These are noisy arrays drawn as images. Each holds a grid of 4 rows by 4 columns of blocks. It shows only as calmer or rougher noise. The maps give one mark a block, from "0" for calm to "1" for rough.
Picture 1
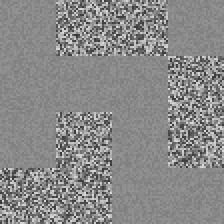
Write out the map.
0 1 1 0
0 0 0 1
0 1 0 1
1 1 0 0
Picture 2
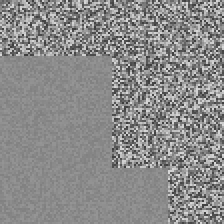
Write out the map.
1 1 1 1
0 0 1 1
0 0 1 1
0 0 0 1
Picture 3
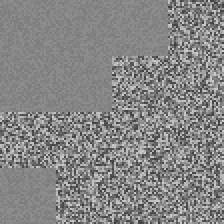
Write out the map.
0 0 0 1
0 0 1 1
1 1 1 1
0 1 1 1
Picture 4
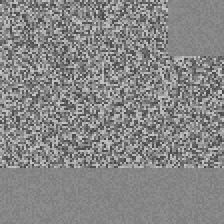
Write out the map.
1 1 1 0
1 1 1 1
1 1 1 1
0 0 0 0
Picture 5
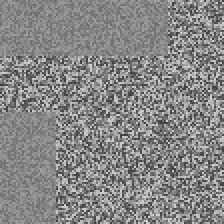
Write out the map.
0 0 0 1
1 1 1 1
0 1 1 1
0 1 1 1
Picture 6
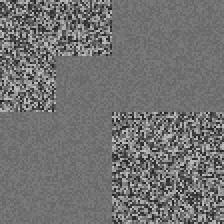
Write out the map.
1 1 0 0
1 0 0 0
0 0 1 1
0 0 1 1
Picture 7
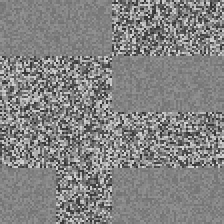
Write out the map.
0 0 1 1
1 1 0 0
1 1 1 1
0 1 0 0
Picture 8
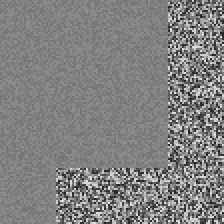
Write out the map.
0 0 0 1
0 0 0 1
0 0 0 1
0 1 1 1
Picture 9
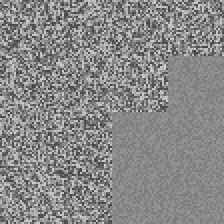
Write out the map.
1 1 1 1
1 1 1 0
1 1 0 0
1 1 0 0
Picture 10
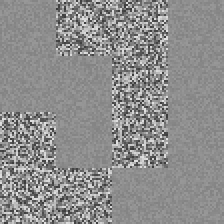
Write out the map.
0 1 1 0
0 0 1 0
1 0 1 0
1 1 0 0
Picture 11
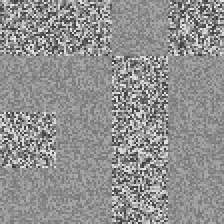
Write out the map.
1 1 0 1
0 0 1 0
1 0 1 0
0 0 1 0
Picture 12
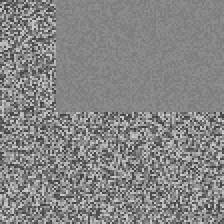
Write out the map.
1 0 0 0
1 0 0 0
1 1 1 1
1 1 1 1
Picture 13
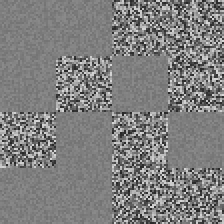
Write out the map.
0 0 1 1
0 1 0 1
1 0 1 0
0 0 1 1
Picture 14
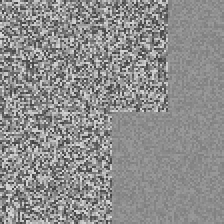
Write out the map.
1 1 1 0
1 1 1 0
1 1 0 0
1 1 0 0
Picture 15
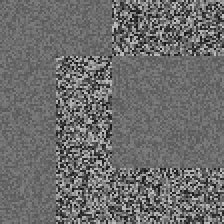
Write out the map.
0 0 1 1
0 1 0 0
0 1 0 0
0 1 1 1
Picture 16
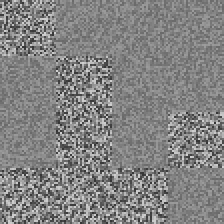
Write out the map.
1 0 0 0
0 1 0 0
0 1 0 1
1 1 1 0
